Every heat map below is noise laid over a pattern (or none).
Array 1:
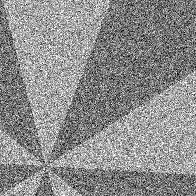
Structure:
spokes from one point
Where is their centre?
bottom left
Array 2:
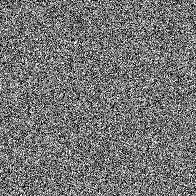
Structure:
only noise
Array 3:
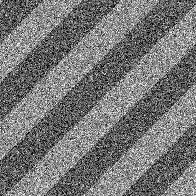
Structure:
diagonal stripes
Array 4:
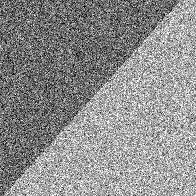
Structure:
a sharp edge
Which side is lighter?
bottom right
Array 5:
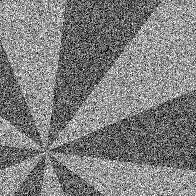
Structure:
spokes from one point
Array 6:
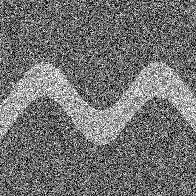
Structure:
a wavy band
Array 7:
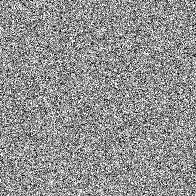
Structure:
only noise
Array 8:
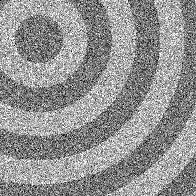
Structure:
rings round one point
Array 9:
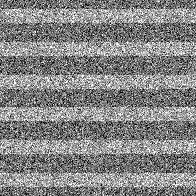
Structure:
horizontal stripes
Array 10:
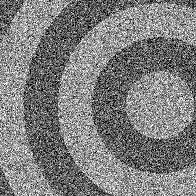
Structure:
rings round one point
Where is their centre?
middle right
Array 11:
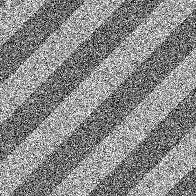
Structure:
diagonal stripes
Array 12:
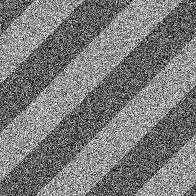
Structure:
diagonal stripes
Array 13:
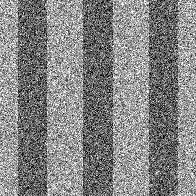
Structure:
vertical stripes
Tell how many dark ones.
3
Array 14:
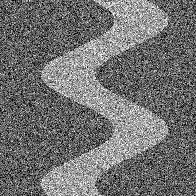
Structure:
a wavy band
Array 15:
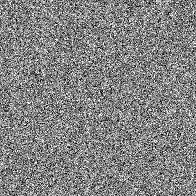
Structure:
only noise
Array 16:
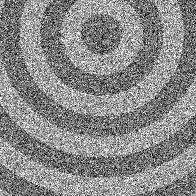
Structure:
rings round one point
